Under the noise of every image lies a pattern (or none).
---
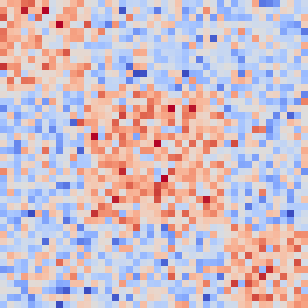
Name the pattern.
blocks along the diagonal
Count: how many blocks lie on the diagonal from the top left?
3
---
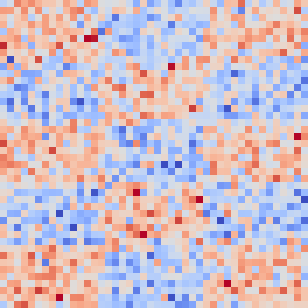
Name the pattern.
a checkerboard
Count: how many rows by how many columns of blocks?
5 by 3
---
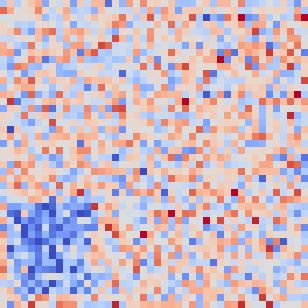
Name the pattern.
one block
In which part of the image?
bottom left
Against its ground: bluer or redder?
bluer
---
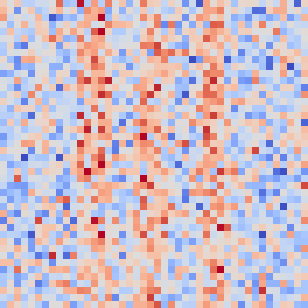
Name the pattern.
bands of columns
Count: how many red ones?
3
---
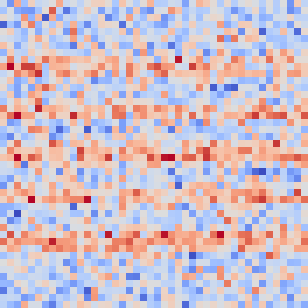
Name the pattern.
bands of rows
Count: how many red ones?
5
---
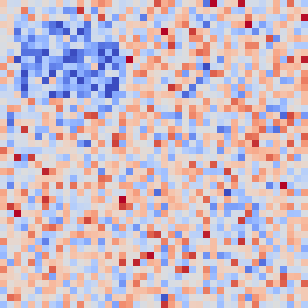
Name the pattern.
one block
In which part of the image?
top left
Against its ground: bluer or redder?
bluer
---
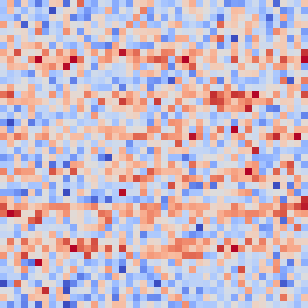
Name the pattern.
bands of rows
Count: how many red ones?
6
